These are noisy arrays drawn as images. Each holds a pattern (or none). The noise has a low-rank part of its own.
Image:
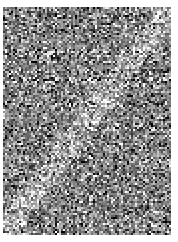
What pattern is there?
a diagonal band
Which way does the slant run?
bottom left to top right
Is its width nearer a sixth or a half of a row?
a sixth
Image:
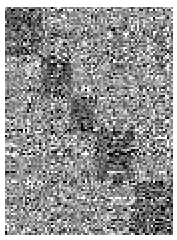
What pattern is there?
blocks along the diagonal
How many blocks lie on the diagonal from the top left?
5
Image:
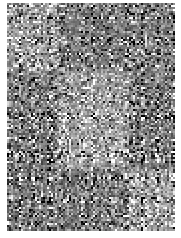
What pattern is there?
blocks along the diagonal
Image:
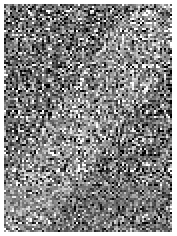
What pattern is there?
a diagonal band
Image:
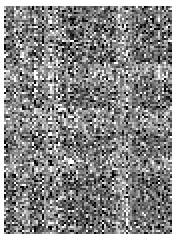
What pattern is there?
bands of rows crossing bands of columns
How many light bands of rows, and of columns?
3 and 3
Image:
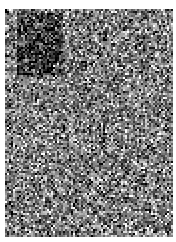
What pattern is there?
one block
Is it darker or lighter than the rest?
darker
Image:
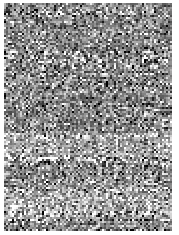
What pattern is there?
bands of rows
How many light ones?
2
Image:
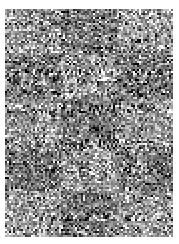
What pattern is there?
a checkerboard
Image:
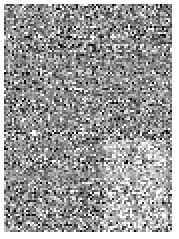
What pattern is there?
one block
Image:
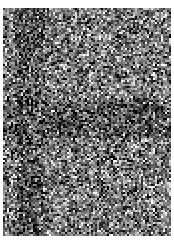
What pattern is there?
bands of rows crossing bands of columns
